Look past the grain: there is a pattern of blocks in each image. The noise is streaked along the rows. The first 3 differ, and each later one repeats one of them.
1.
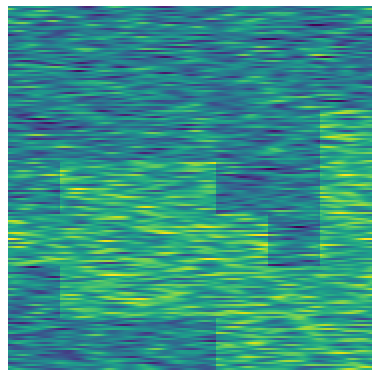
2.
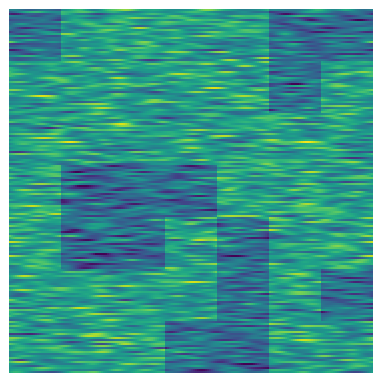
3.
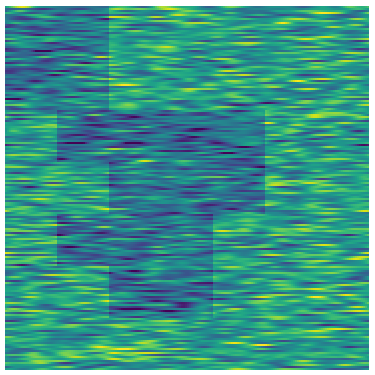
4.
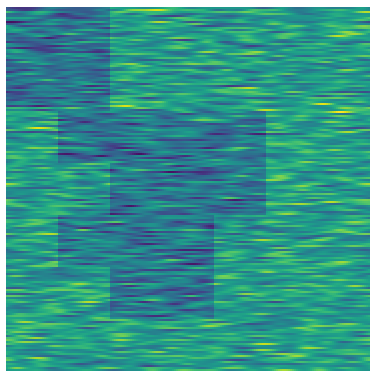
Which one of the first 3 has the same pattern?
3
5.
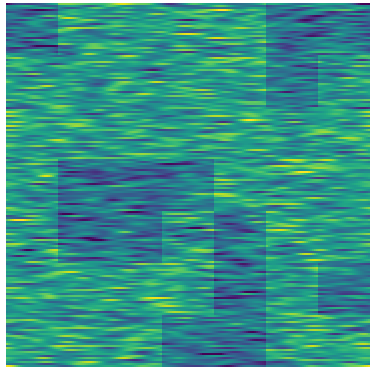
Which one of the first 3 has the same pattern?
2
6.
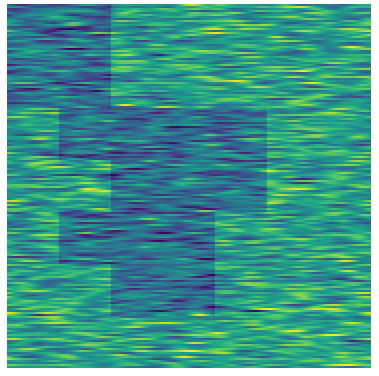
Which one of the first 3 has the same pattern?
3
